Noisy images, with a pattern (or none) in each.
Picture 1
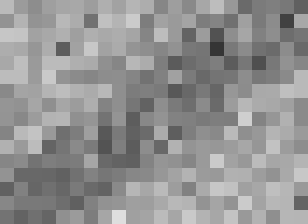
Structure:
a diagonal band
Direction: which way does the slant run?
bottom left to top right
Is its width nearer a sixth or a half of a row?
a half
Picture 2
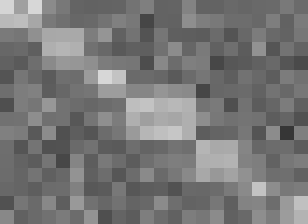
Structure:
blocks along the diagonal
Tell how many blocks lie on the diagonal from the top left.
7
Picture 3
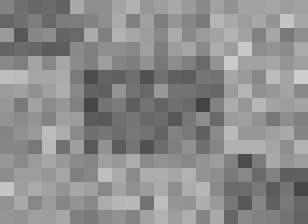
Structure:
blocks along the diagonal
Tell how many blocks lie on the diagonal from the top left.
3
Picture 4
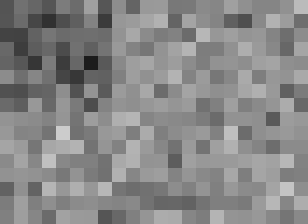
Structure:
one block
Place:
top left
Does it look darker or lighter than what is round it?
darker
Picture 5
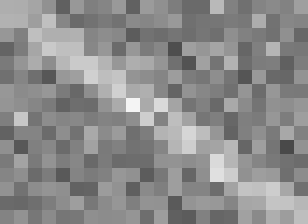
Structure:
a diagonal band
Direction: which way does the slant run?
top left to bottom right
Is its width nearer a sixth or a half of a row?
a sixth
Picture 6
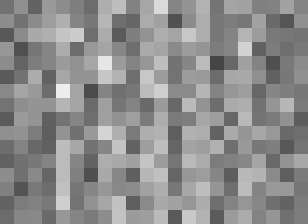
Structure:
bands of columns
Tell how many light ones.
5
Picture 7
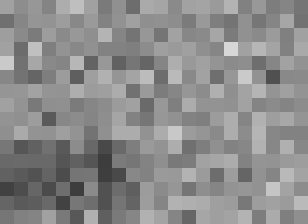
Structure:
one block
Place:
bottom left
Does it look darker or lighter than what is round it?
darker
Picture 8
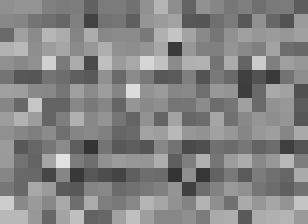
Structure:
bands of rows
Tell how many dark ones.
5
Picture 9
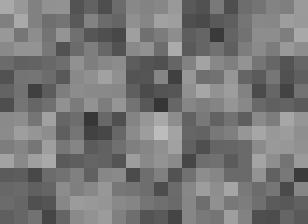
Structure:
a checkerboard
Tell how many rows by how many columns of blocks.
4 by 5
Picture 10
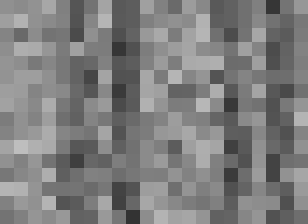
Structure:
bands of columns
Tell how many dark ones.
4
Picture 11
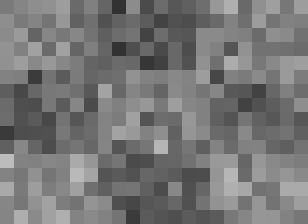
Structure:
a checkerboard
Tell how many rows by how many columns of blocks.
3 by 3
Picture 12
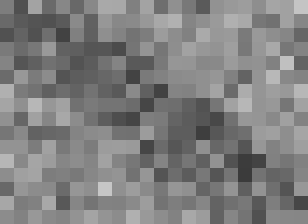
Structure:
a diagonal band
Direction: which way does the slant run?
top left to bottom right
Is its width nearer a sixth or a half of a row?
a half
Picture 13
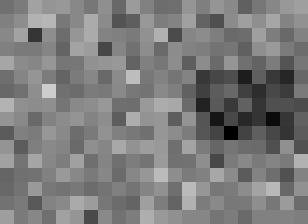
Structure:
one block
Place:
middle right
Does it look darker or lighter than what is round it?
darker
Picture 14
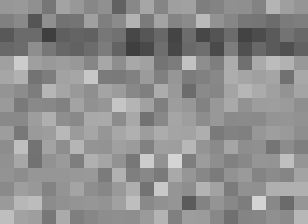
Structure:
one band of rows
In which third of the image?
top
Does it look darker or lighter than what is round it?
darker
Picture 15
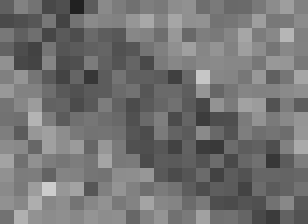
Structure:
a diagonal band
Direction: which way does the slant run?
top left to bottom right
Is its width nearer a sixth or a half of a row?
a half
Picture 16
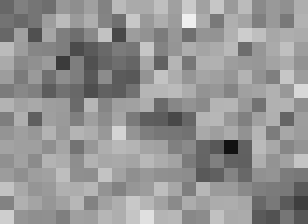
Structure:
blocks along the diagonal
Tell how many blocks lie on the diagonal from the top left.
5
